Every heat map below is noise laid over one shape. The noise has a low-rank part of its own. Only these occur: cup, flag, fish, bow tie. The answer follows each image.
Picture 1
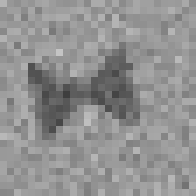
bow tie
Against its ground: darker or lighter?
darker
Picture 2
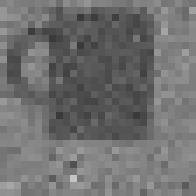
cup
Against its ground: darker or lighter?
darker
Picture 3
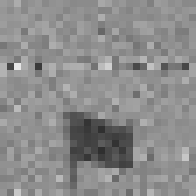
flag
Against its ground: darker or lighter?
darker
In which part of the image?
bottom middle
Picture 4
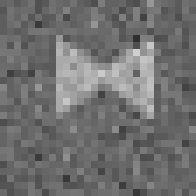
bow tie
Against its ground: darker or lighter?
lighter
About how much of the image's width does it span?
half
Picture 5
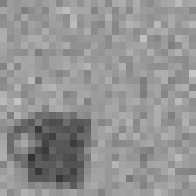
cup
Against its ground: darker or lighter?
darker
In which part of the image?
bottom left
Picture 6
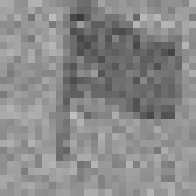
flag
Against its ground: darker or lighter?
darker
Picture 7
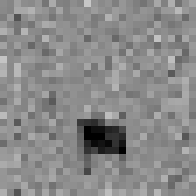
flag
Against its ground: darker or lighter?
darker
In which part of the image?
bottom middle
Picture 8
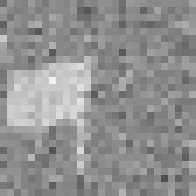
flag
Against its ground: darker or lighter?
lighter
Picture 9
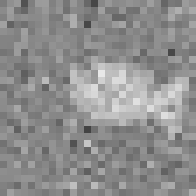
fish
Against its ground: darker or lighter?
lighter
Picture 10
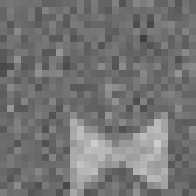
bow tie
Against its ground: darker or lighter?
lighter
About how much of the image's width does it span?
half
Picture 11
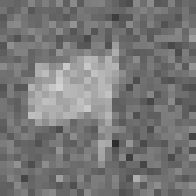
flag
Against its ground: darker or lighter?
lighter
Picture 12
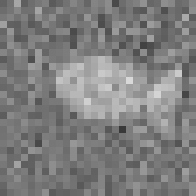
fish
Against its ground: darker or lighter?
lighter
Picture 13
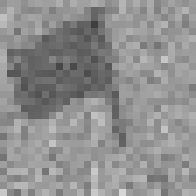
flag
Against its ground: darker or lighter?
darker
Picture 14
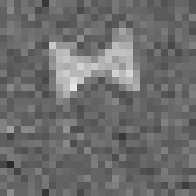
bow tie
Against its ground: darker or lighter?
lighter
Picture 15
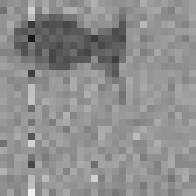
fish
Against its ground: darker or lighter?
darker
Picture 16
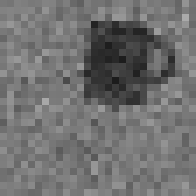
cup
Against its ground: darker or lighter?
darker
